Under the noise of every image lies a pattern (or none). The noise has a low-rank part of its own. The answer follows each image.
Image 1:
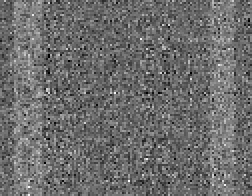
bands of columns
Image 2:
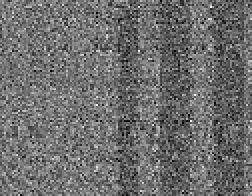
bands of columns
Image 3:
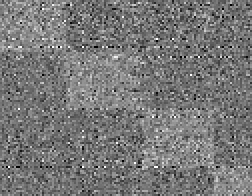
blocks along the diagonal
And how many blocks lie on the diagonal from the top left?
4
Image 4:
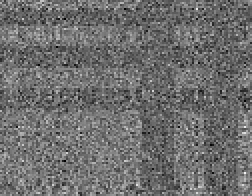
bands of rows crossing bands of columns
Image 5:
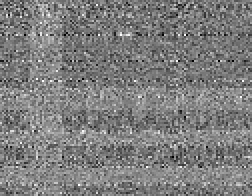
bands of rows crossing bands of columns
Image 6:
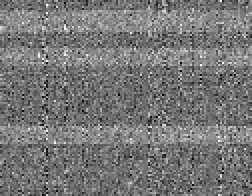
bands of rows
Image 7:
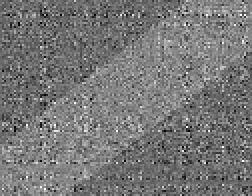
a diagonal band
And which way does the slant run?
bottom left to top right
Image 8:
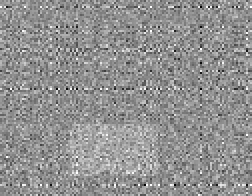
one block
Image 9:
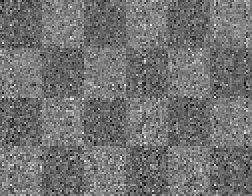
a checkerboard
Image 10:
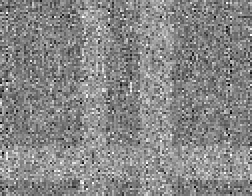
bands of rows crossing bands of columns
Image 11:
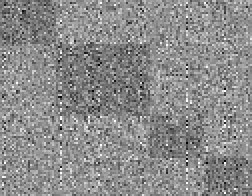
blocks along the diagonal
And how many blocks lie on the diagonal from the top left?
4
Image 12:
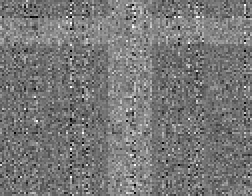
bands of rows crossing bands of columns
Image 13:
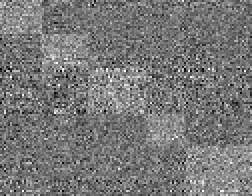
blocks along the diagonal
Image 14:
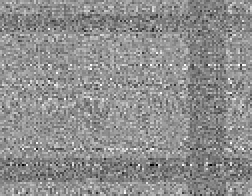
bands of rows crossing bands of columns
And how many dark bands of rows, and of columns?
2 and 1
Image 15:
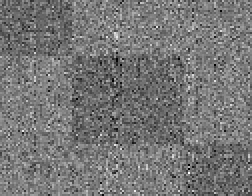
blocks along the diagonal
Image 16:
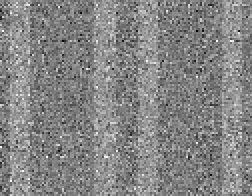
bands of columns
